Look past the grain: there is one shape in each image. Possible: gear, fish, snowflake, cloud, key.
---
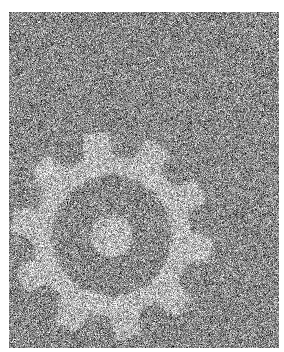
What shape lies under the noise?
gear
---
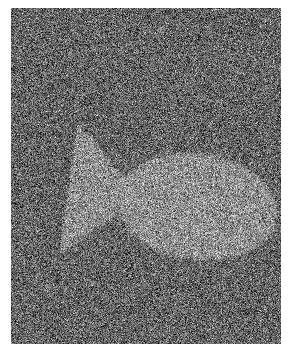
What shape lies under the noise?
fish
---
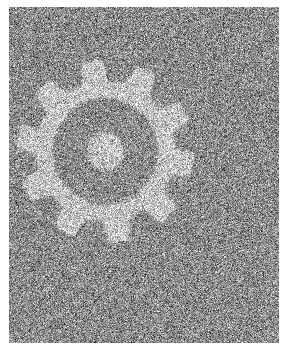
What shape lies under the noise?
gear
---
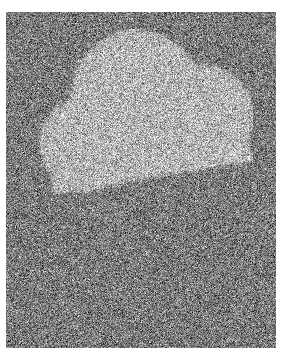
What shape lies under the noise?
cloud
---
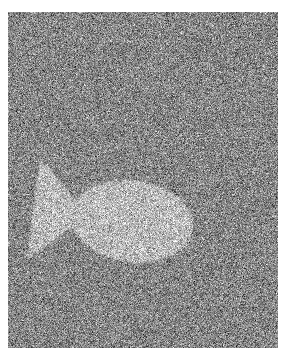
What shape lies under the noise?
fish
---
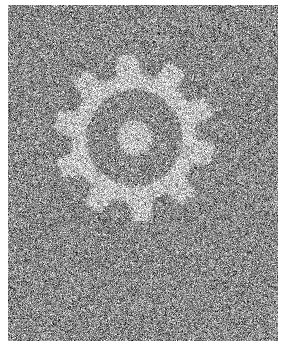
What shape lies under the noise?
gear
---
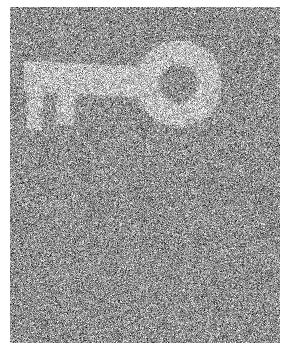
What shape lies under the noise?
key
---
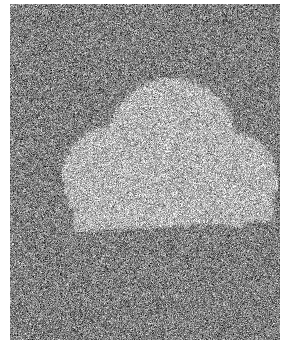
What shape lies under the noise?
cloud
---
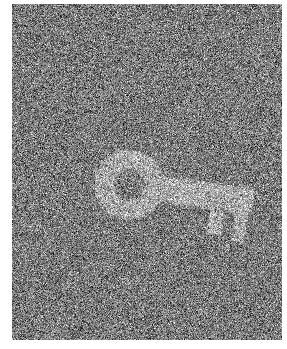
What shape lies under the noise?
key
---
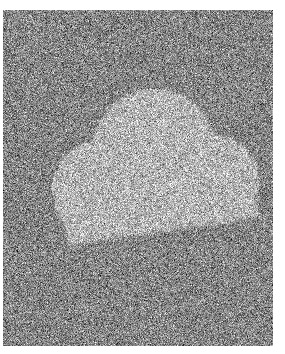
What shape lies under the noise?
cloud
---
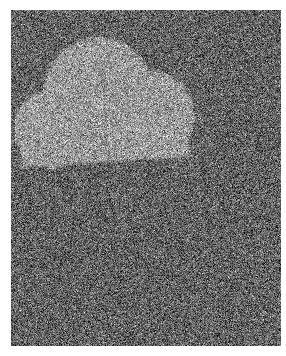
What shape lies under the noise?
cloud
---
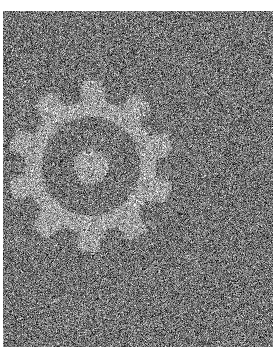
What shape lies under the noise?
gear
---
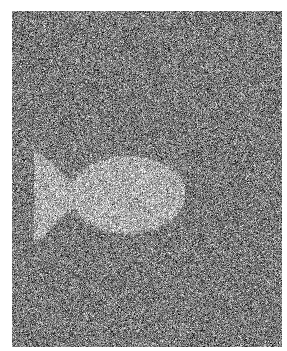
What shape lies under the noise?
fish
